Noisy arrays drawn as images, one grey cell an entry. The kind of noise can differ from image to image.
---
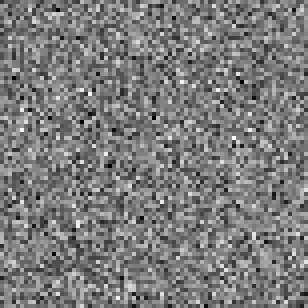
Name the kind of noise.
independent entries
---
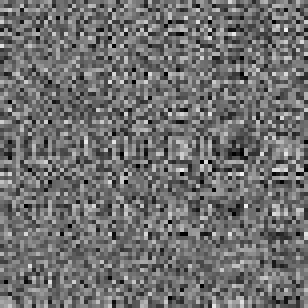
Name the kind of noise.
low rank plus noise
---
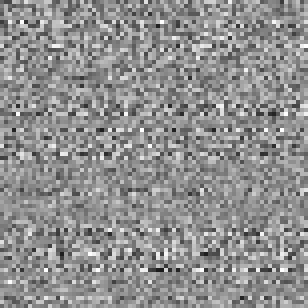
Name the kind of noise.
rows of uneven size
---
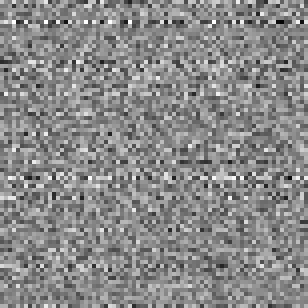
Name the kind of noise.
rows of uneven size
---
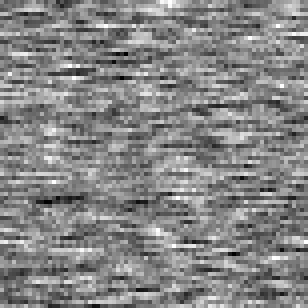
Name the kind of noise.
streaked along the rows
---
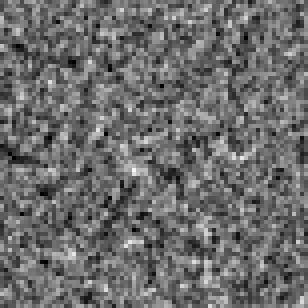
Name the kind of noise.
blotchy
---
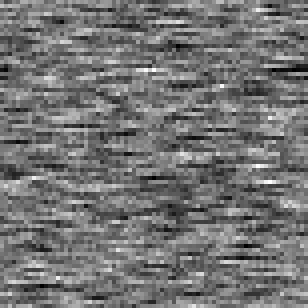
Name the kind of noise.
streaked along the rows
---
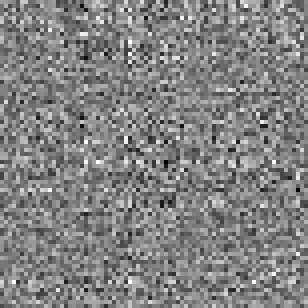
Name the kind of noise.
low rank plus noise
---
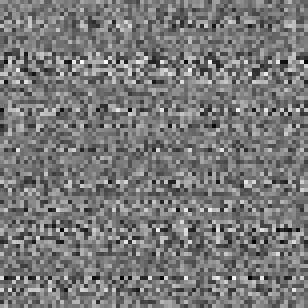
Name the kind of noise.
rows of uneven size
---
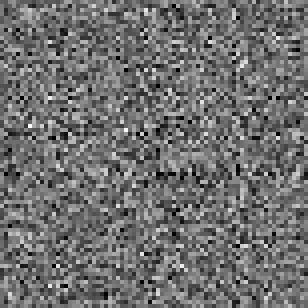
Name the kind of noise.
low rank plus noise
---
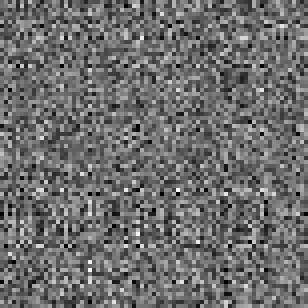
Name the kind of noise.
low rank plus noise
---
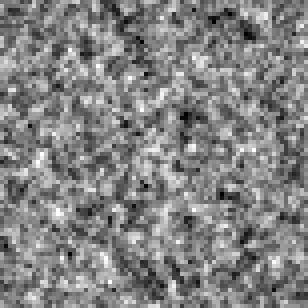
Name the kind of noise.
blotchy
